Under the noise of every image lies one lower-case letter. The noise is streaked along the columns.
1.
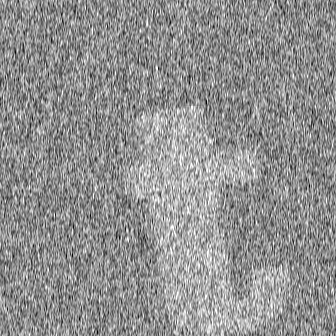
t
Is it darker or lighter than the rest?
lighter
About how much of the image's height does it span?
two thirds
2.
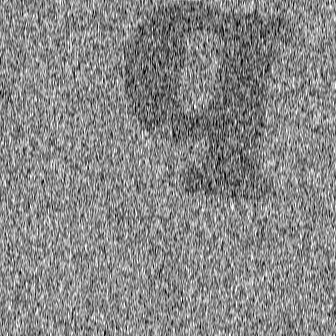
q
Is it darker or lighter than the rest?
darker
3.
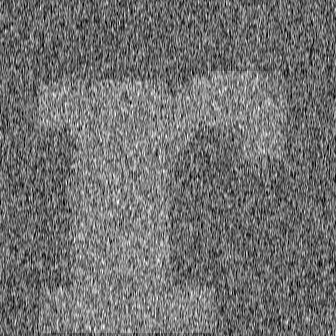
r
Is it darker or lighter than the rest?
lighter
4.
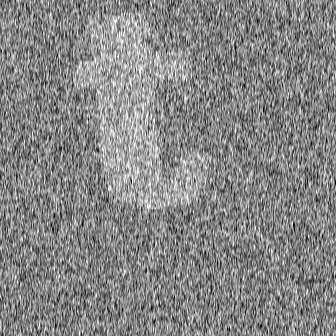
t
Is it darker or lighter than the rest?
lighter
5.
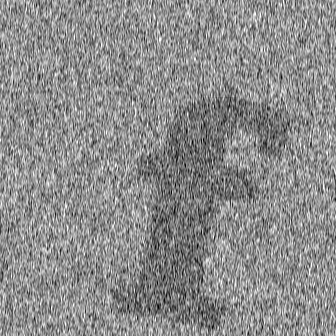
f
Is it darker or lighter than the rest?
darker
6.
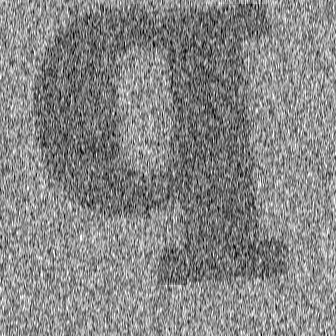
q
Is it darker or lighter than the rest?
darker
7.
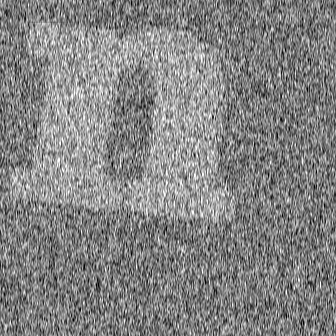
n
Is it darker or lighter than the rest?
lighter
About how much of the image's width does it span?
two thirds
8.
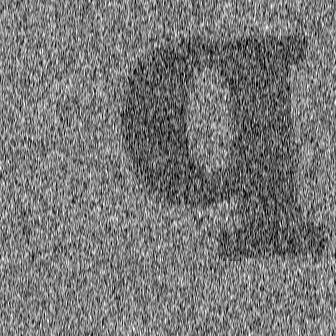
q
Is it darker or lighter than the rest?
darker
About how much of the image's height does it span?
two thirds
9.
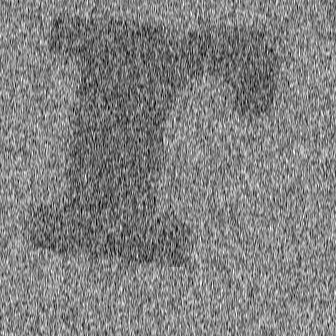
r
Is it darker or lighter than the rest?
darker
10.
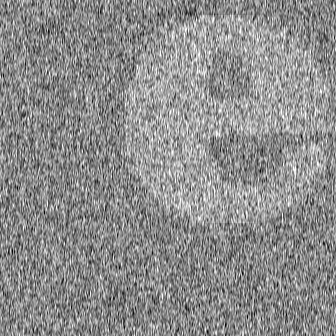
e
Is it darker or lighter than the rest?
lighter
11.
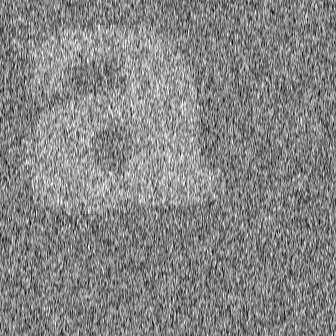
a
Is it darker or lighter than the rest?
lighter
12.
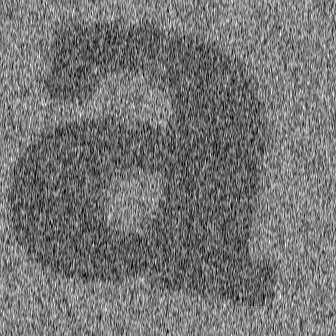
a
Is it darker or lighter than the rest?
darker
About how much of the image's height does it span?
nearly all
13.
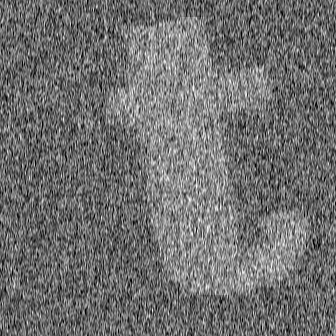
t
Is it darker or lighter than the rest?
lighter
